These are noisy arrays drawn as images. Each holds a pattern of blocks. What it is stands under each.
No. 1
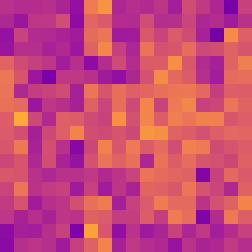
top and bottom mirror each other
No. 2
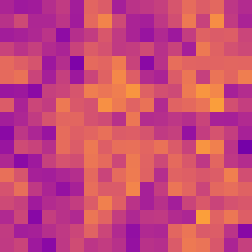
top and bottom mirror each other
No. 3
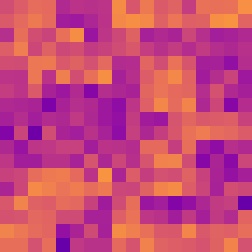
top and bottom mirror each other
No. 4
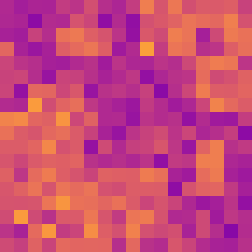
mirrored about the diagonal from the bottom left
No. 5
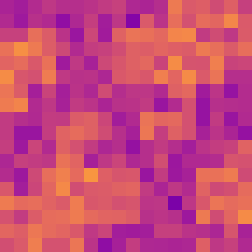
the same after a half turn
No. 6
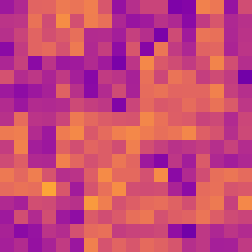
no symmetry
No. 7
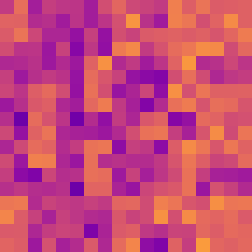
top and bottom mirror each other
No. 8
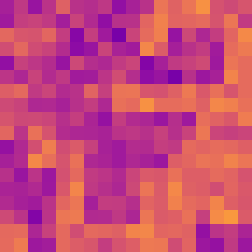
no symmetry
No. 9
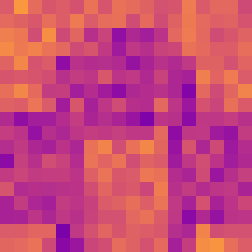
left and right mirror each other
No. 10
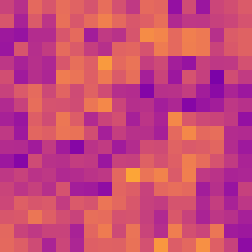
the same after a half turn
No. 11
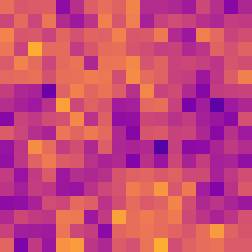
no symmetry
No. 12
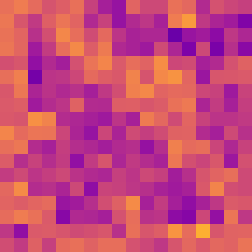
mirrored about the diagonal from the bottom left
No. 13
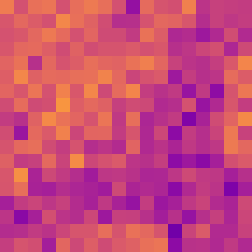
mirrored about the diagonal from the top left
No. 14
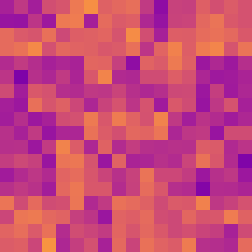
the same after a half turn
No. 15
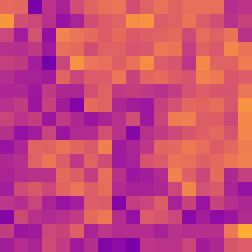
mirrored about the diagonal from the bottom left
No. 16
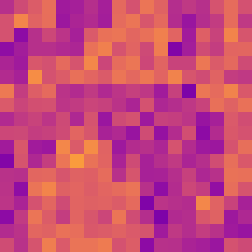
no symmetry
